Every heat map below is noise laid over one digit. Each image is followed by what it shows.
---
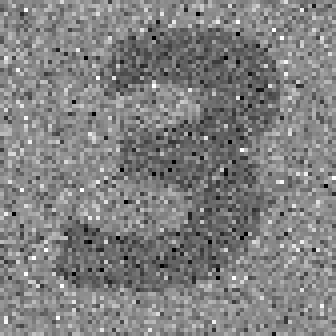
3
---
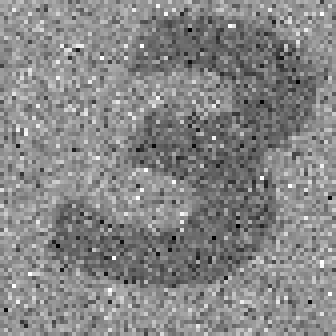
3
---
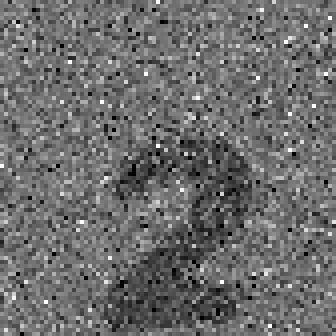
2
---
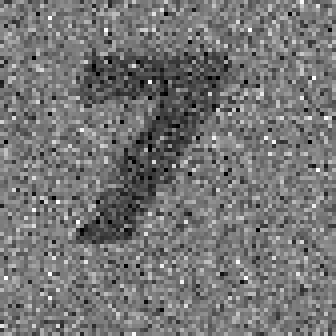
7
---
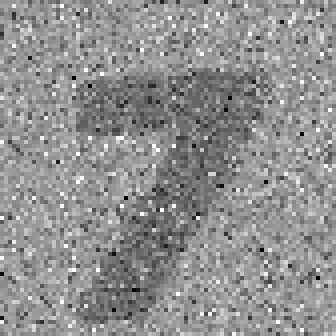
7
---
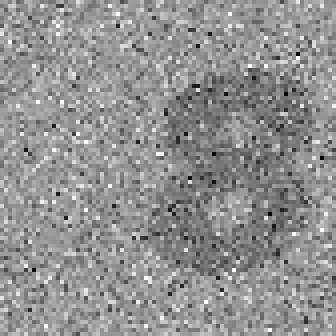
8
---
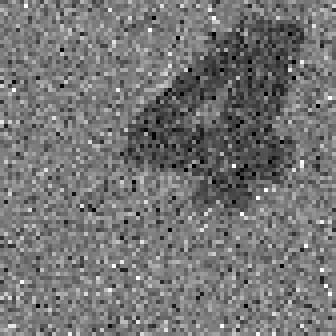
4
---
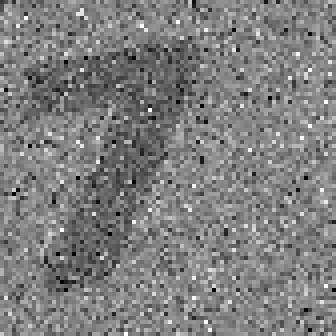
7
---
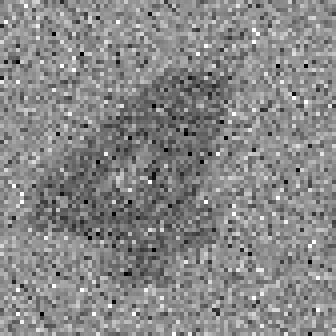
4
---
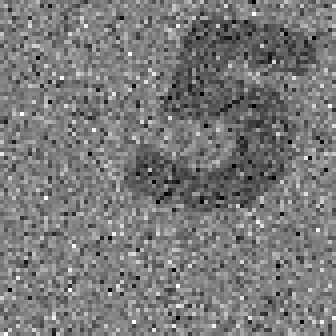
5
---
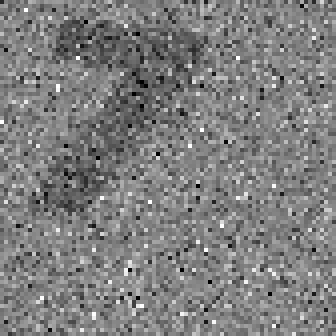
7
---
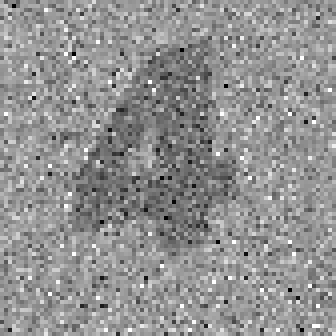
4
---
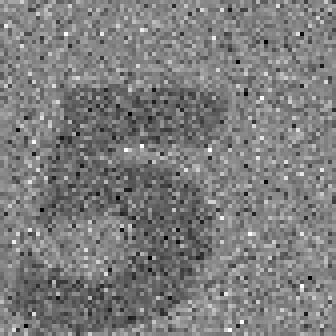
5
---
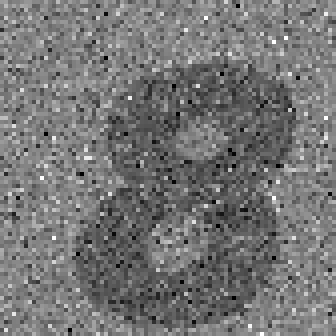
8
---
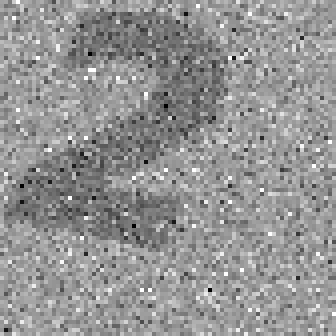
2
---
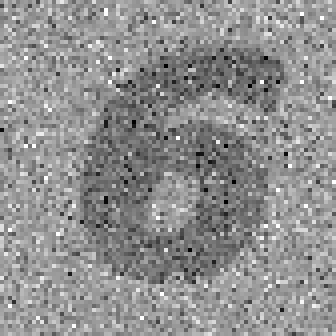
6
